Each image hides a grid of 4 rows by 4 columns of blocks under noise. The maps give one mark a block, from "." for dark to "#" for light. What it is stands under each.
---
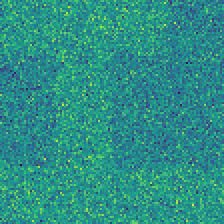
###.
.#..
.#..
####
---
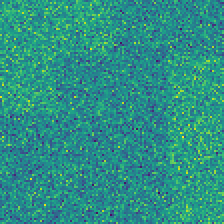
##..
#..#
...#
...#
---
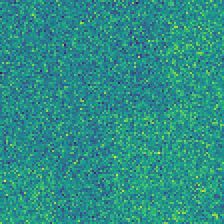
...#
...#
..##
#.##
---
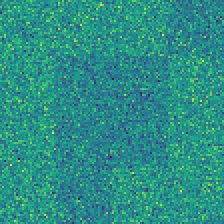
###.
#..#
#..#
#.##
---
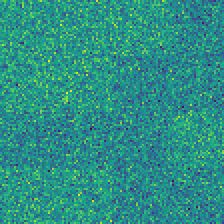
###.
##..
...#
##..
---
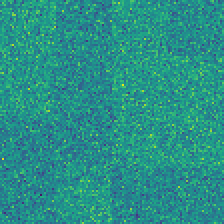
#.#.
#.##
..##
.#..
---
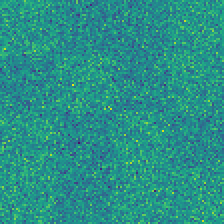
#..#
.#.#
#.#.
#.##
